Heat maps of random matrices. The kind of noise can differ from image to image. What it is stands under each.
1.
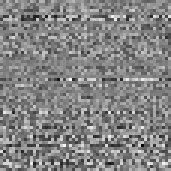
rows of uneven size
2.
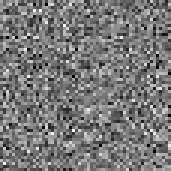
low rank plus noise
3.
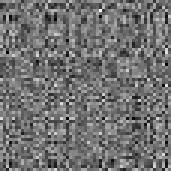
low rank plus noise
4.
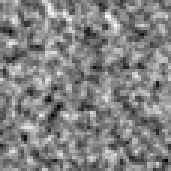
blotchy
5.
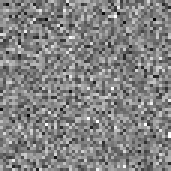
independent entries
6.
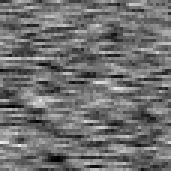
streaked along the rows
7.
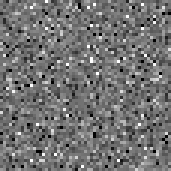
heavy tails
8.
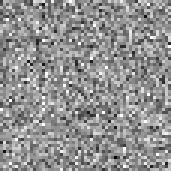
independent entries
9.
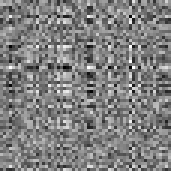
low rank plus noise
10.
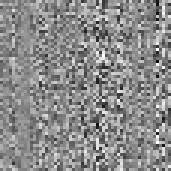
columns of uneven size
